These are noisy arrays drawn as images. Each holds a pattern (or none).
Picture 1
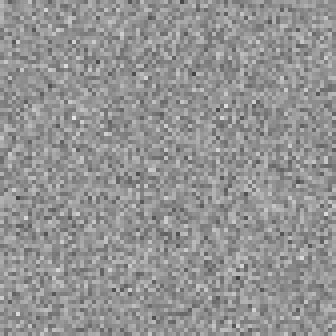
only noise
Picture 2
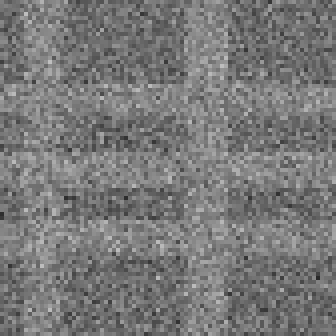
bands of rows crossing bands of columns
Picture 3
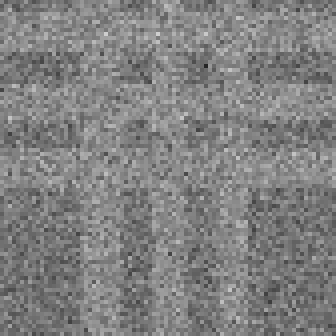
bands of rows crossing bands of columns
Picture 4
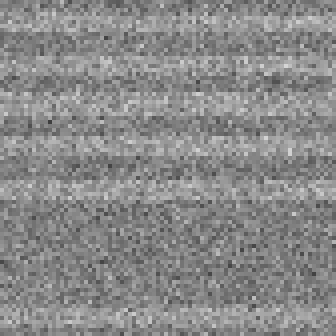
bands of rows
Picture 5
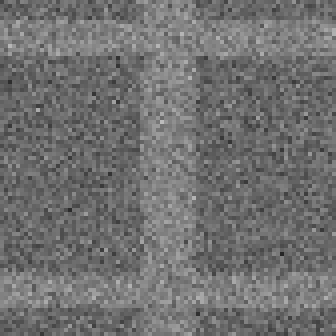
bands of rows crossing bands of columns
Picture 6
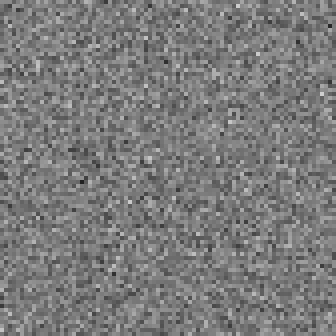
only noise
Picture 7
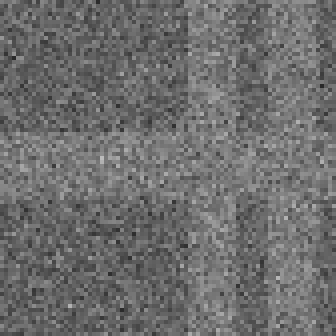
bands of rows crossing bands of columns
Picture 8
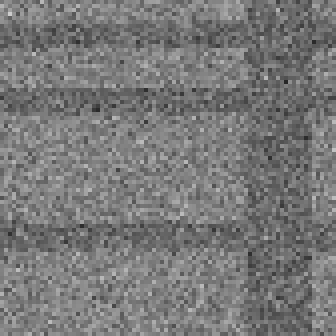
bands of rows crossing bands of columns
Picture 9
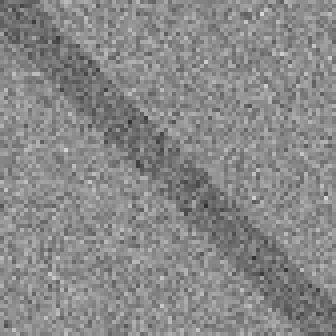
a diagonal band
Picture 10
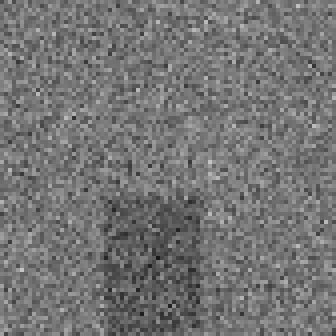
one block
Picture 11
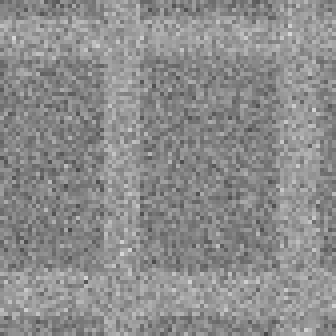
bands of rows crossing bands of columns
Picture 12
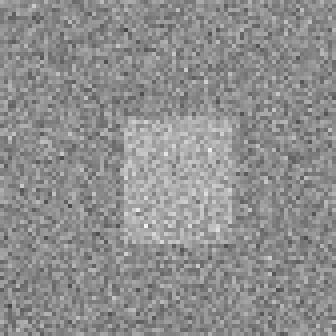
one block
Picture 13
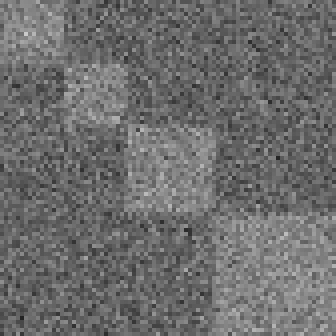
blocks along the diagonal
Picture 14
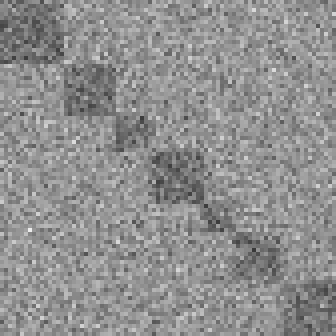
blocks along the diagonal
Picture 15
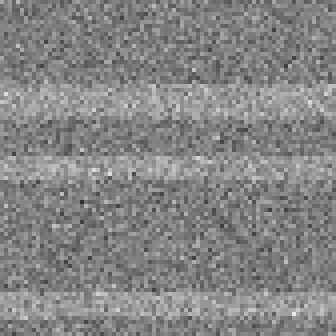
bands of rows
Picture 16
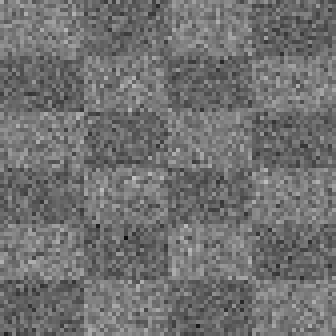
a checkerboard
